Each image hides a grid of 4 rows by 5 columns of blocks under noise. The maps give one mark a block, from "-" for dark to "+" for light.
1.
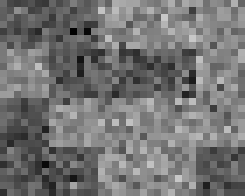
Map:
- - + + +
+ - - - +
- + + + +
- - + + -
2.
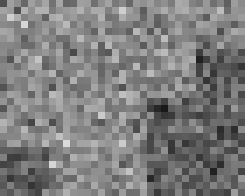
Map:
+ + + + +
+ + + + -
+ + + - -
- + + - -
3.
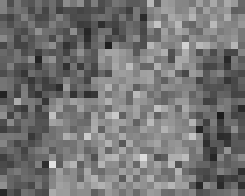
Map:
- - - + +
- - + + -
- + + + -
- + + + -
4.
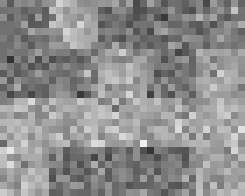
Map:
- + - - -
- - + - +
+ + + + +
+ - - - +
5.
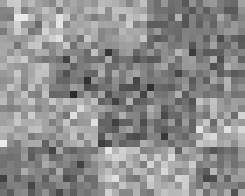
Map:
+ + + - -
+ - - - -
+ + - - +
- - + + -
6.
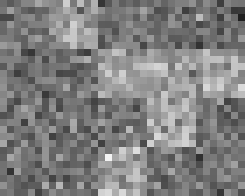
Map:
- + - - -
- - + + +
- - - + -
- - + - -
